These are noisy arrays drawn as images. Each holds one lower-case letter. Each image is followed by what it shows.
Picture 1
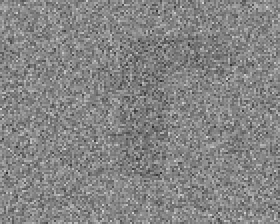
r
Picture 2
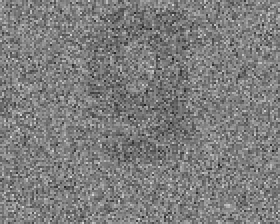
g
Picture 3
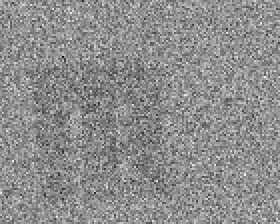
m
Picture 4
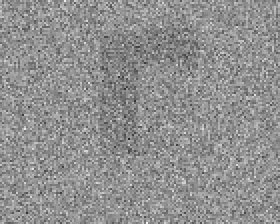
r
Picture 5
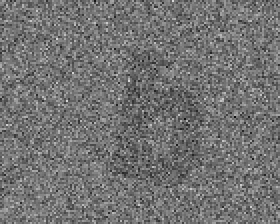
b
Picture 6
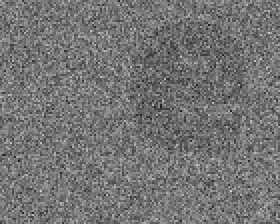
e
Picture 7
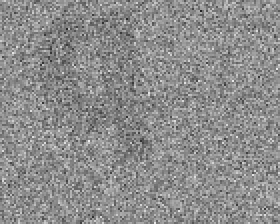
q
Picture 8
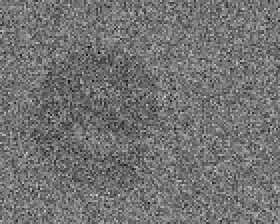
e
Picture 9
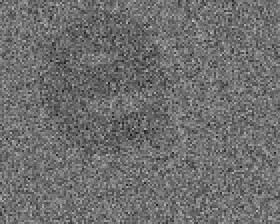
e
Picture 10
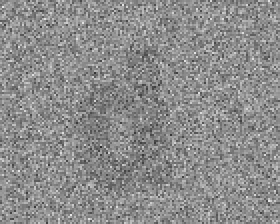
d
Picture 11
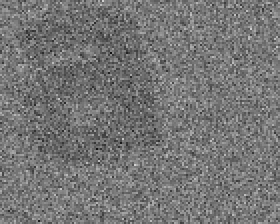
a
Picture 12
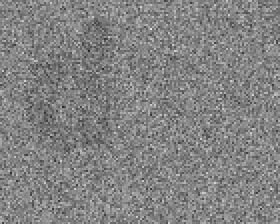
d
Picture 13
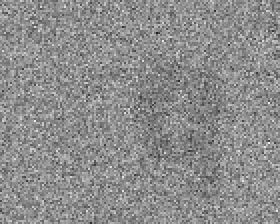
q
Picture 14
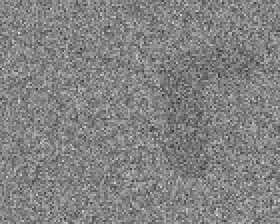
r
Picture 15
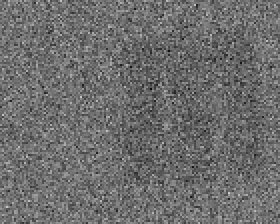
m
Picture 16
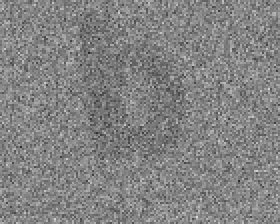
b
